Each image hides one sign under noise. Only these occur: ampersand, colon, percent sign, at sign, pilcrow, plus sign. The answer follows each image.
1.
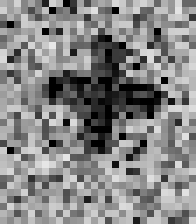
plus sign
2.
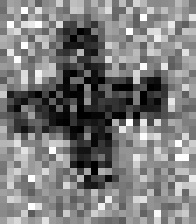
plus sign
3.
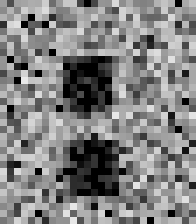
colon
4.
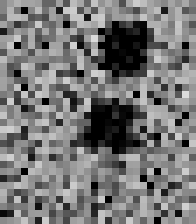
colon
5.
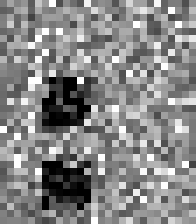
colon
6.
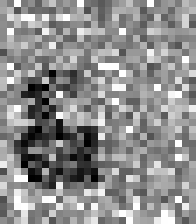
ampersand
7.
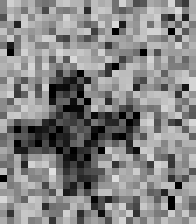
plus sign
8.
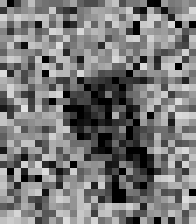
pilcrow
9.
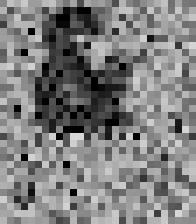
ampersand
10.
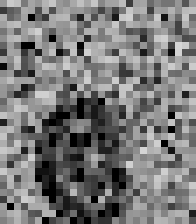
at sign
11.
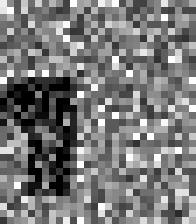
pilcrow
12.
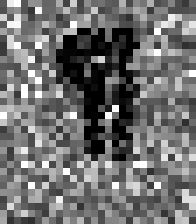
pilcrow
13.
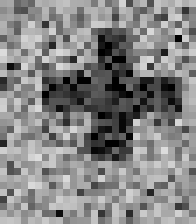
plus sign
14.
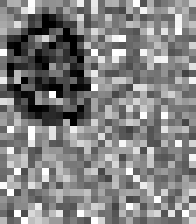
at sign
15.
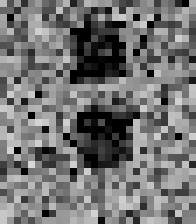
colon
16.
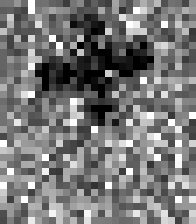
plus sign
